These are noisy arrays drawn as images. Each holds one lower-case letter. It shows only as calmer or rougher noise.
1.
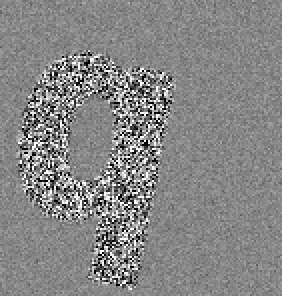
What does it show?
rough q
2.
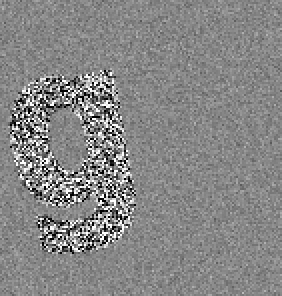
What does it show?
rough g
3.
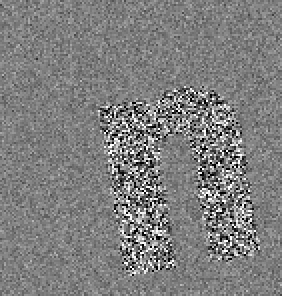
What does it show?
rough n
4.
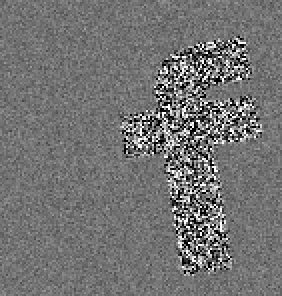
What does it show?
rough f
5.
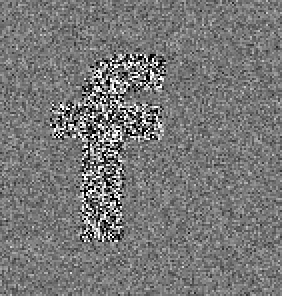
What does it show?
rough f
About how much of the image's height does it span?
two thirds
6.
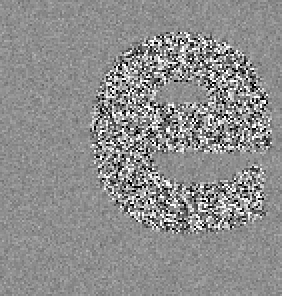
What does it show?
rough e
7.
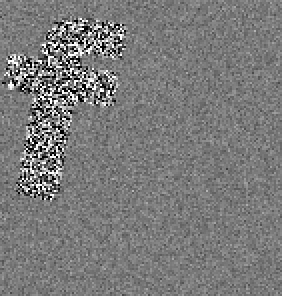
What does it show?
rough f
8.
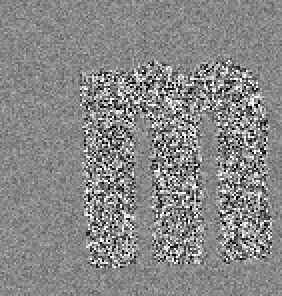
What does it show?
rough m
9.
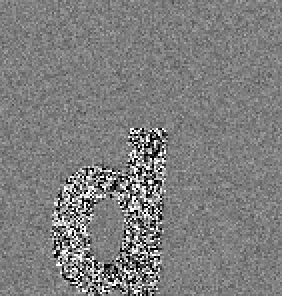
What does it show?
rough d
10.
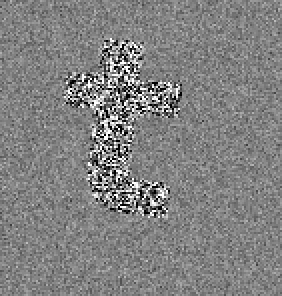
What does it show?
rough t
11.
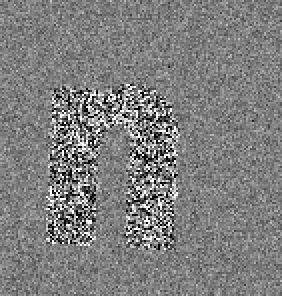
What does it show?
rough n
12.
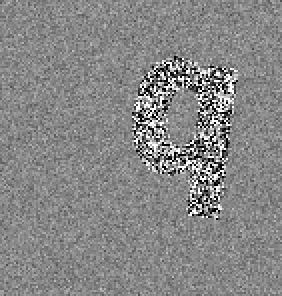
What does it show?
rough q
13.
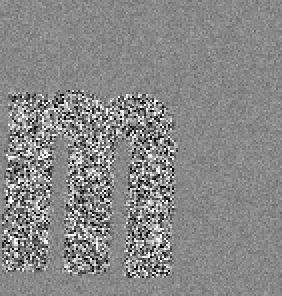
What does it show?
rough m
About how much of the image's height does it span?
two thirds
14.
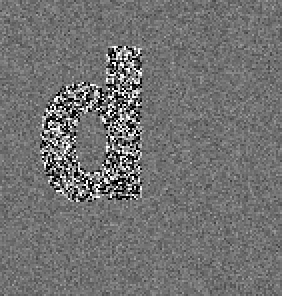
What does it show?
rough d
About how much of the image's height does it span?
half
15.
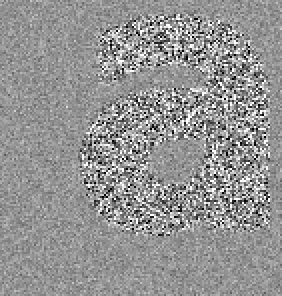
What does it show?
rough a
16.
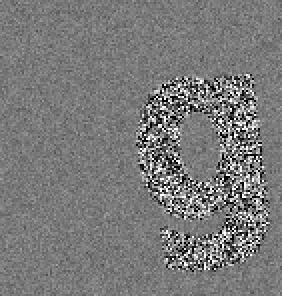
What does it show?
rough g
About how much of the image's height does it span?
two thirds
